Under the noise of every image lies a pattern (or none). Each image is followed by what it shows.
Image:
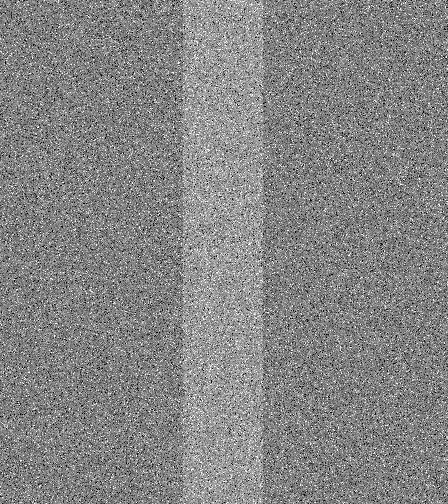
one vertical stripe
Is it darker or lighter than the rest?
lighter
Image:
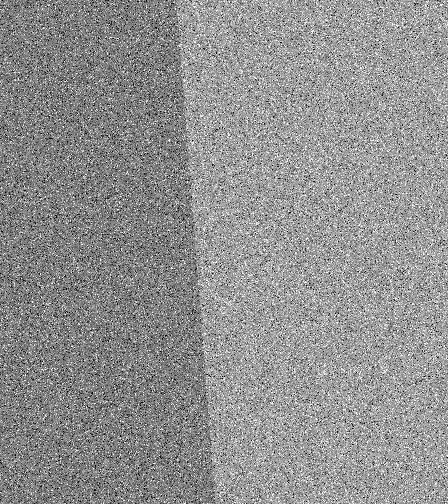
a sharp edge
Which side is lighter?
right
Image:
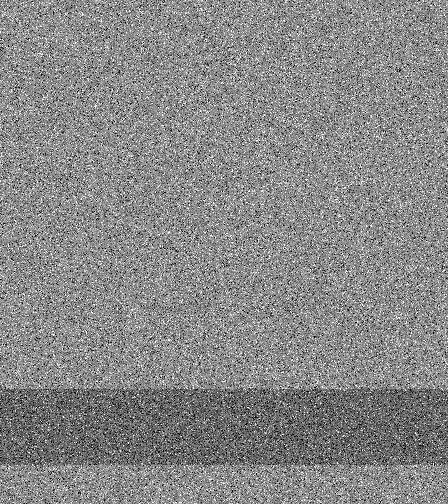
one horizontal stripe
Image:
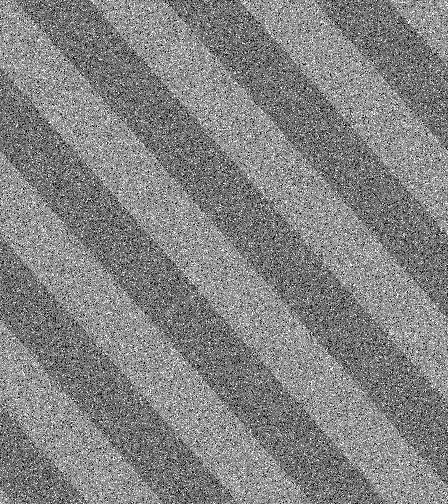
diagonal stripes
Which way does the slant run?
top left to bottom right
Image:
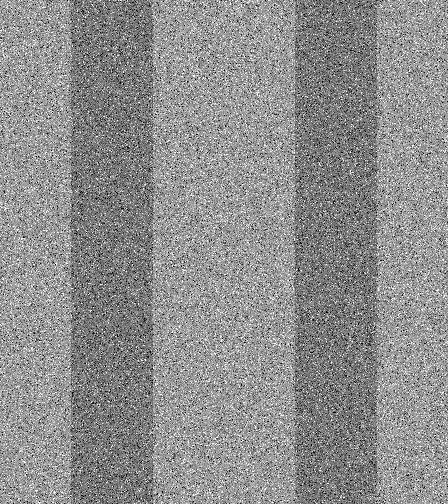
vertical stripes
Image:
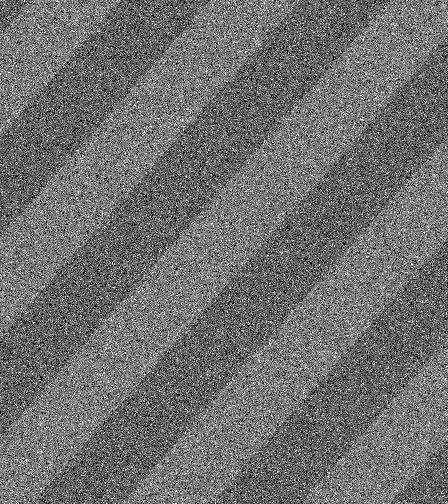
diagonal stripes
